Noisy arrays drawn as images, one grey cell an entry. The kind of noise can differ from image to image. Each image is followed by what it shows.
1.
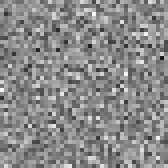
independent entries
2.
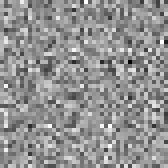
low rank plus noise
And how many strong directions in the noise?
five to eight
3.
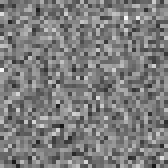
independent entries
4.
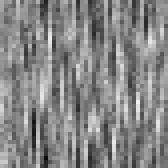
streaked along the columns
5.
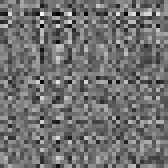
low rank plus noise
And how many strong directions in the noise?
one
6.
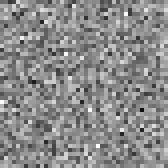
independent entries
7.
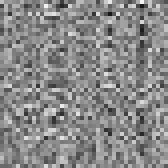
low rank plus noise
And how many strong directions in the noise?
three or four
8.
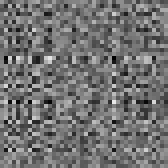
low rank plus noise
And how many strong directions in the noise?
one
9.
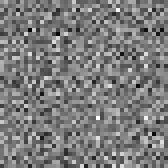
low rank plus noise
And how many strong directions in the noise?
three or four
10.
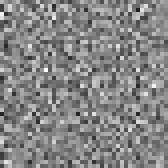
low rank plus noise
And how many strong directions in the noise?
three or four
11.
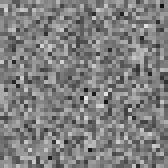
independent entries
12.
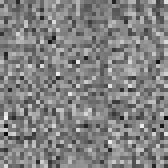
low rank plus noise
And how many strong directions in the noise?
three or four
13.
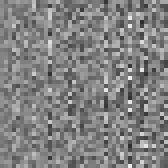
columns of uneven size
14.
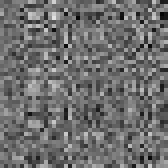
low rank plus noise
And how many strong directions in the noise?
two
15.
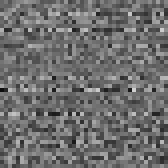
rows of uneven size
